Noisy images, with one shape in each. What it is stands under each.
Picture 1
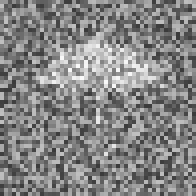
umbrella
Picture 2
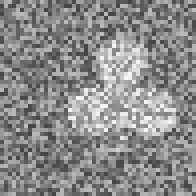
club
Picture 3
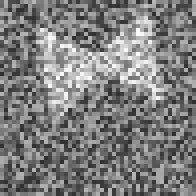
bow tie
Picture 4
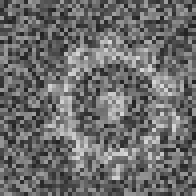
gear
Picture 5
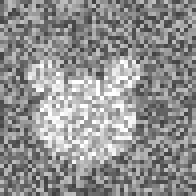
bear's head
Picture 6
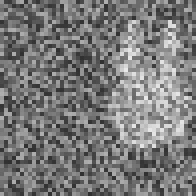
rabbit's head
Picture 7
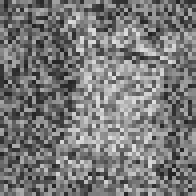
chess rook
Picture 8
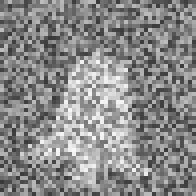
bell
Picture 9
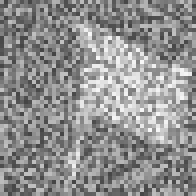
flag
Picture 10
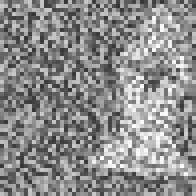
chess bishop
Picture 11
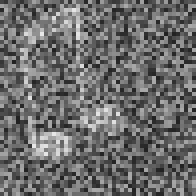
pair of musical notes
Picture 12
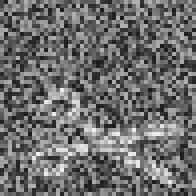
pair of scissors
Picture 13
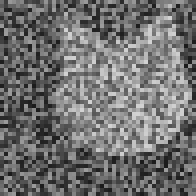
cat's head
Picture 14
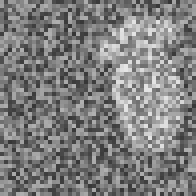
footprint
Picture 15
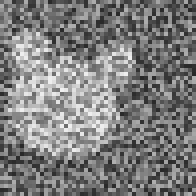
bear's head
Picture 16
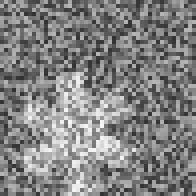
asterisk
